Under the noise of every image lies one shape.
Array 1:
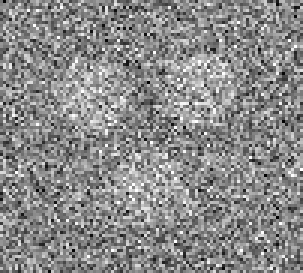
three dots
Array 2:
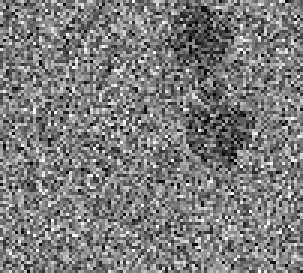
dumbbell
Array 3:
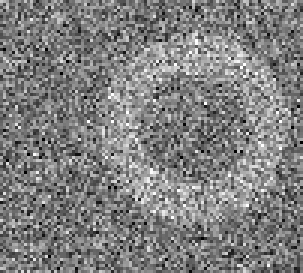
ring
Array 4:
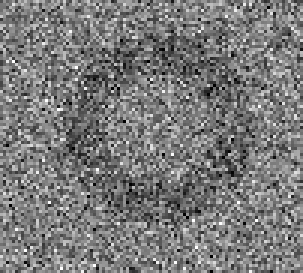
ring
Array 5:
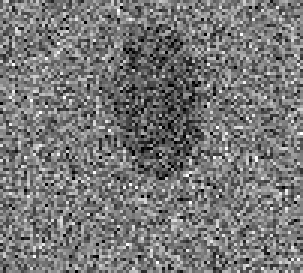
ellipse
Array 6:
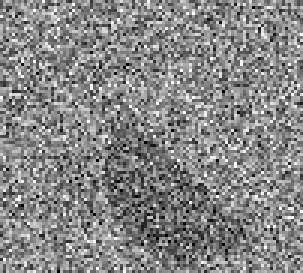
half disc
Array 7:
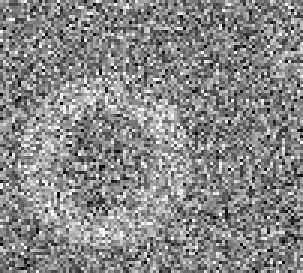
ring
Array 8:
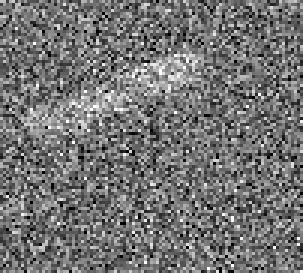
bar
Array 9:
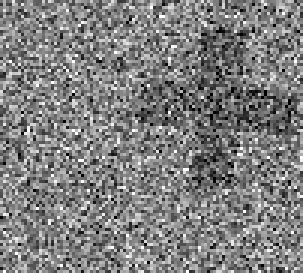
cross
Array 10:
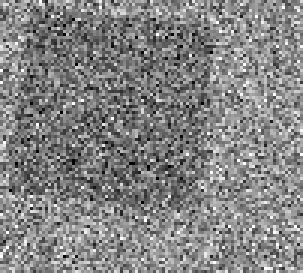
square
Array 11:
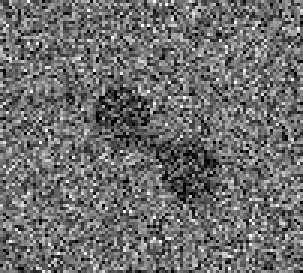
dumbbell
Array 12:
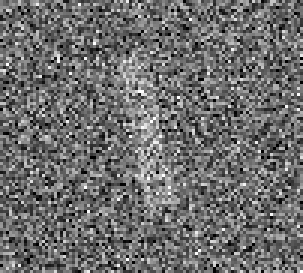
bar
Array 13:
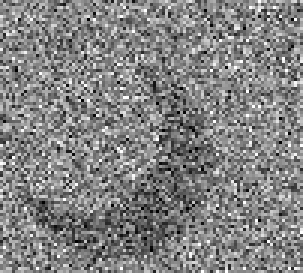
crescent
